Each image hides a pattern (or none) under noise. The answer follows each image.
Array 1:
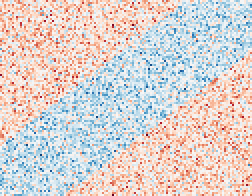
a diagonal band
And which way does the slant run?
bottom left to top right
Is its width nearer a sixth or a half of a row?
a half
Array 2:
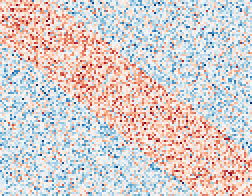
a diagonal band
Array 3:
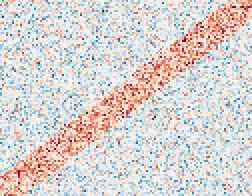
a diagonal band
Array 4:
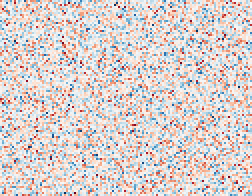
only noise
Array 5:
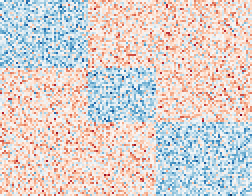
blocks along the diagonal
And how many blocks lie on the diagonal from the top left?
3
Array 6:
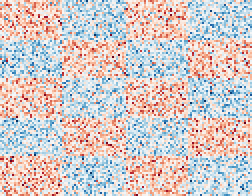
a checkerboard
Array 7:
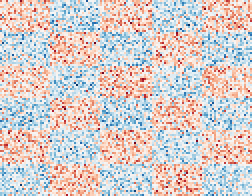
a checkerboard
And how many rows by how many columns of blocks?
6 by 5
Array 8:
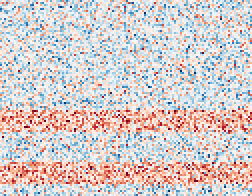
bands of rows
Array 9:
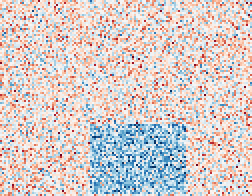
one block
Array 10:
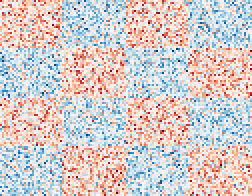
a checkerboard
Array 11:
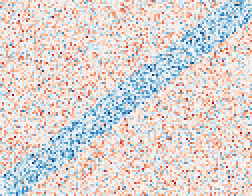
a diagonal band
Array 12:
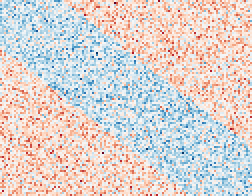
a diagonal band
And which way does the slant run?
top left to bottom right
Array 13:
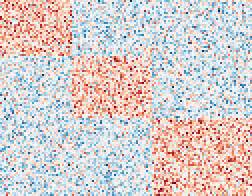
blocks along the diagonal
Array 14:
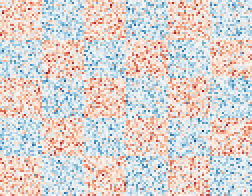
a checkerboard
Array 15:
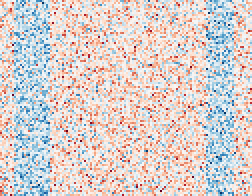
bands of columns
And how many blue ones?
2
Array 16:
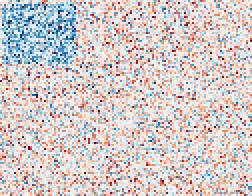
one block
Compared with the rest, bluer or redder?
bluer
